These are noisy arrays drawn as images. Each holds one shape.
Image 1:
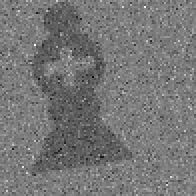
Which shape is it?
chess bishop
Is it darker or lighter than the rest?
darker
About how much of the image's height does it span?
nearly all
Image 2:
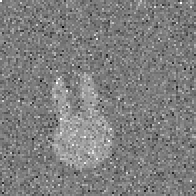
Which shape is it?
rabbit's head
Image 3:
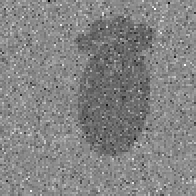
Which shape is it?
footprint
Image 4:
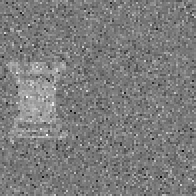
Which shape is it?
chess rook
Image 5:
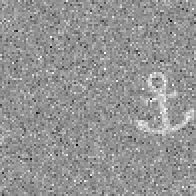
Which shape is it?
anchor
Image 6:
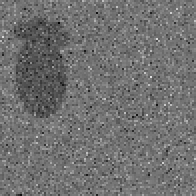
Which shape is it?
footprint
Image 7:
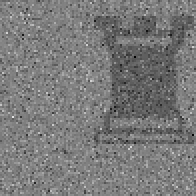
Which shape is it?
chess rook
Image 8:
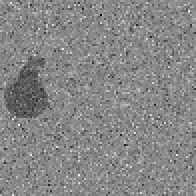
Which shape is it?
pear
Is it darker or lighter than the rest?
darker
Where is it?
middle left
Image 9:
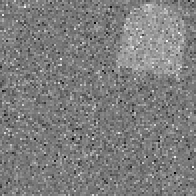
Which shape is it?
ghost
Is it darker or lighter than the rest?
lighter
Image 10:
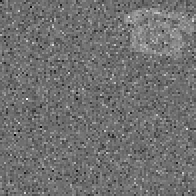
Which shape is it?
telephone
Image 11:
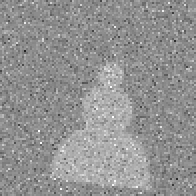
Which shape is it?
chess pawn
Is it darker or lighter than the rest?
lighter
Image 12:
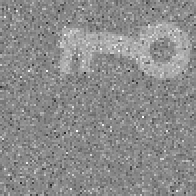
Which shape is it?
key
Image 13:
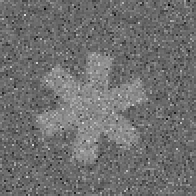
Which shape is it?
asterisk
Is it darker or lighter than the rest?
lighter
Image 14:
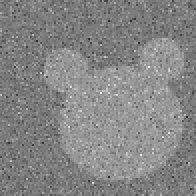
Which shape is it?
bear's head
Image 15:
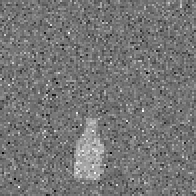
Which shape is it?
bottle
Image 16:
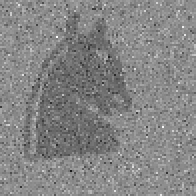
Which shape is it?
chess knight
